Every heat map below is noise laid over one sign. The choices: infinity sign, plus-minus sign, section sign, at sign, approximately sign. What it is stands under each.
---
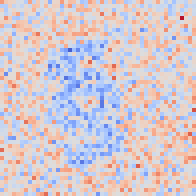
section sign
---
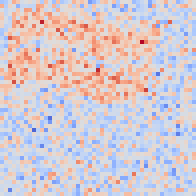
approximately sign
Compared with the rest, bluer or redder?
redder
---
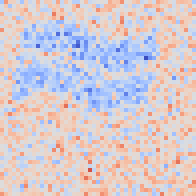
approximately sign
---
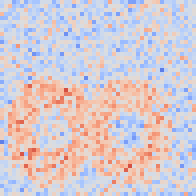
infinity sign
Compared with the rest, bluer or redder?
redder
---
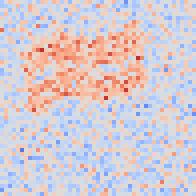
approximately sign
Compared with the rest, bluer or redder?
redder
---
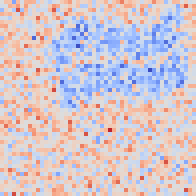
approximately sign
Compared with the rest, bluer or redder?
bluer
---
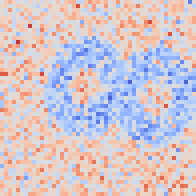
infinity sign
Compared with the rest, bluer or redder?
bluer
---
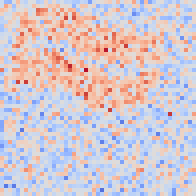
approximately sign
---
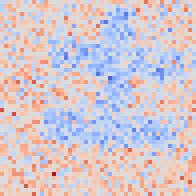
plus-minus sign
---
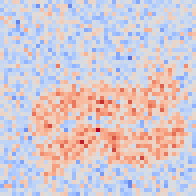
approximately sign
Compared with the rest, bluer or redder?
redder
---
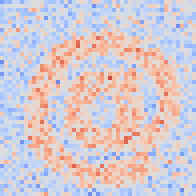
at sign
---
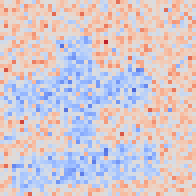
plus-minus sign
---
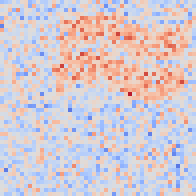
approximately sign
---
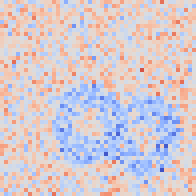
infinity sign
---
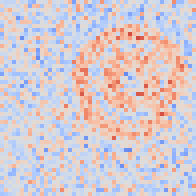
at sign
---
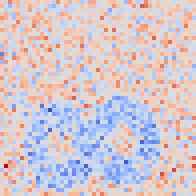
infinity sign
